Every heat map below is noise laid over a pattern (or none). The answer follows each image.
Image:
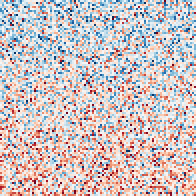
a smooth slope
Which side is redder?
bottom
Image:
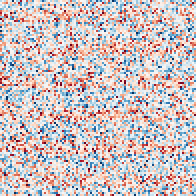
horizontal stripes
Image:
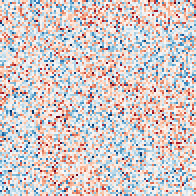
spokes from one point
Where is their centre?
top left
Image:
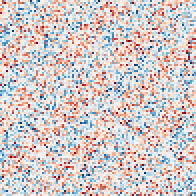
diagonal stripes
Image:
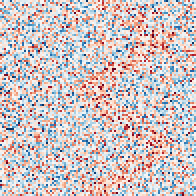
a wavy band
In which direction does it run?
top to bottom
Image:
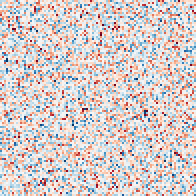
only noise
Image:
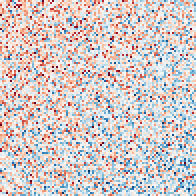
a smooth slope
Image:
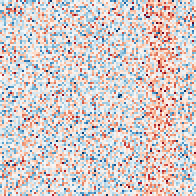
one vertical stripe
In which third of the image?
right
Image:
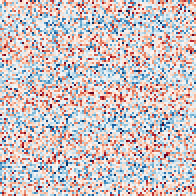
horizontal stripes
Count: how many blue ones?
4
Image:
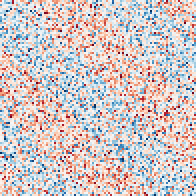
diagonal stripes
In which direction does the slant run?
top left to bottom right
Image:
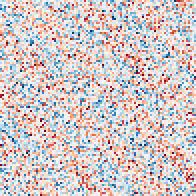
diagonal stripes
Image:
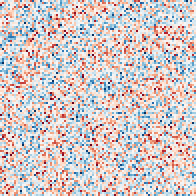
rings round one point
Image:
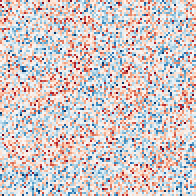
rings round one point
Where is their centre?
top left
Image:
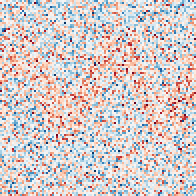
a wavy band
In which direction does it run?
left to right
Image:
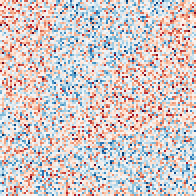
spokes from one point
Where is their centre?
bottom left
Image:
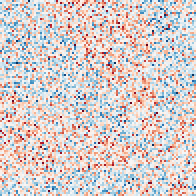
spokes from one point
